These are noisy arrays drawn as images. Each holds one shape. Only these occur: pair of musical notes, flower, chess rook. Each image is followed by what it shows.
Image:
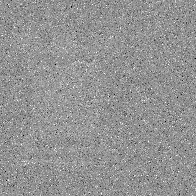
chess rook
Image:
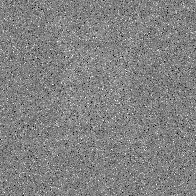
chess rook
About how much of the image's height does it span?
two thirds
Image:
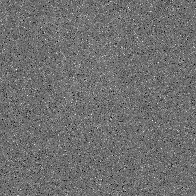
chess rook
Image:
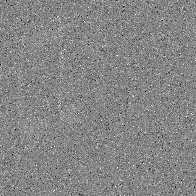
pair of musical notes
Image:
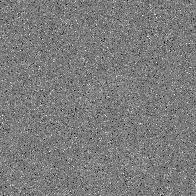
pair of musical notes
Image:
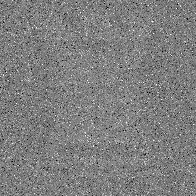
chess rook
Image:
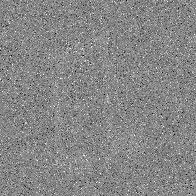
pair of musical notes
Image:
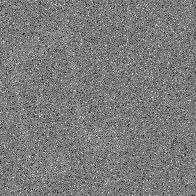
pair of musical notes
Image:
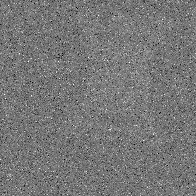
chess rook
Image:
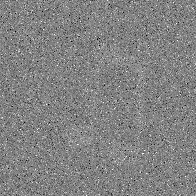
pair of musical notes
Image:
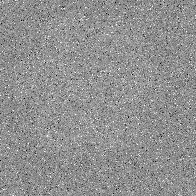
flower
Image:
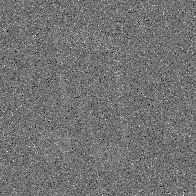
pair of musical notes
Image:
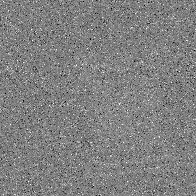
chess rook
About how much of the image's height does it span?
two thirds
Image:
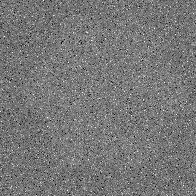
flower
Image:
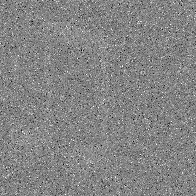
pair of musical notes
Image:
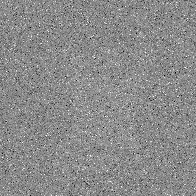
chess rook
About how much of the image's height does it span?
two thirds
